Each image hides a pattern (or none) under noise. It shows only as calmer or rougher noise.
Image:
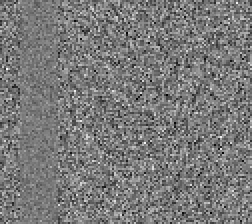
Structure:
one band of columns
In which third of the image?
left
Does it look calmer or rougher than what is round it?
calmer
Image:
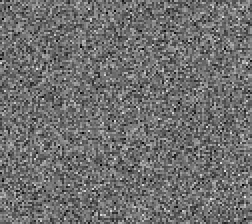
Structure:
only noise
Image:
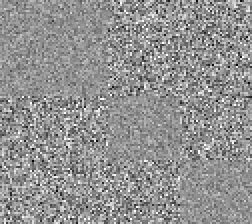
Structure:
blocks along the diagonal
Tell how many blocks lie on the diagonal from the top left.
3
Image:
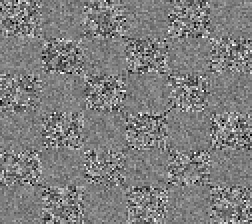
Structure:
a checkerboard
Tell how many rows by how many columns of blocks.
6 by 6
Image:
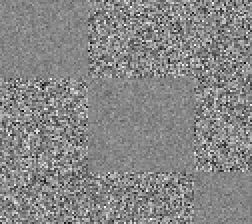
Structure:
blocks along the diagonal
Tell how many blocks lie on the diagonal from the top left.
3
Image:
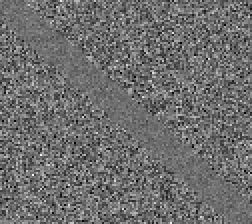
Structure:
a diagonal band
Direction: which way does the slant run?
top left to bottom right
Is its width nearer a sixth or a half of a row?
a sixth
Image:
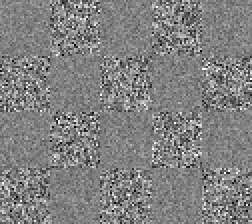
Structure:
a checkerboard
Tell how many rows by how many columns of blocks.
4 by 5
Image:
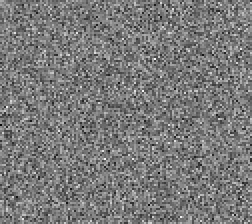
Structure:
only noise
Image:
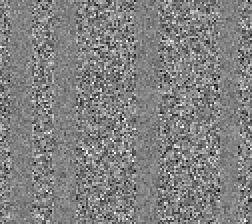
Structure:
bands of columns
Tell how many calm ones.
4
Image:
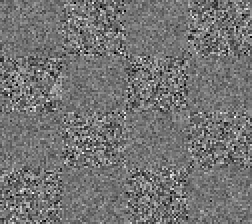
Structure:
a checkerboard
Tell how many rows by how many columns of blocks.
4 by 4
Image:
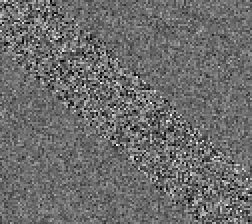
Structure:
a diagonal band
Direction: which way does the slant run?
top left to bottom right
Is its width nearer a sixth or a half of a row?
a half
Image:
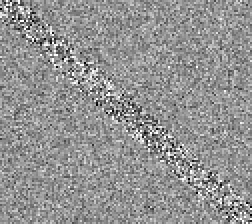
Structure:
a diagonal band
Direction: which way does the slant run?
top left to bottom right
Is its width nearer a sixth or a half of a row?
a sixth
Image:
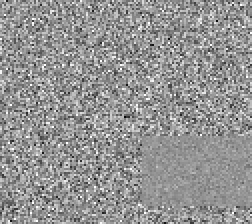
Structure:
one block
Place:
bottom right
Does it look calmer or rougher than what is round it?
calmer
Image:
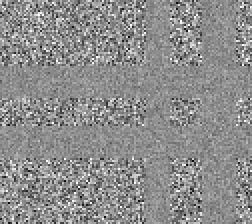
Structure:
bands of rows crossing bands of columns
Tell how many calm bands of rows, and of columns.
2 and 2
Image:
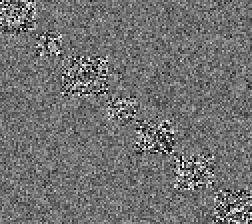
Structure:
blocks along the diagonal
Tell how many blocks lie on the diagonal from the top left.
7
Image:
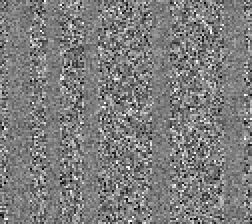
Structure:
bands of columns
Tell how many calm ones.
5
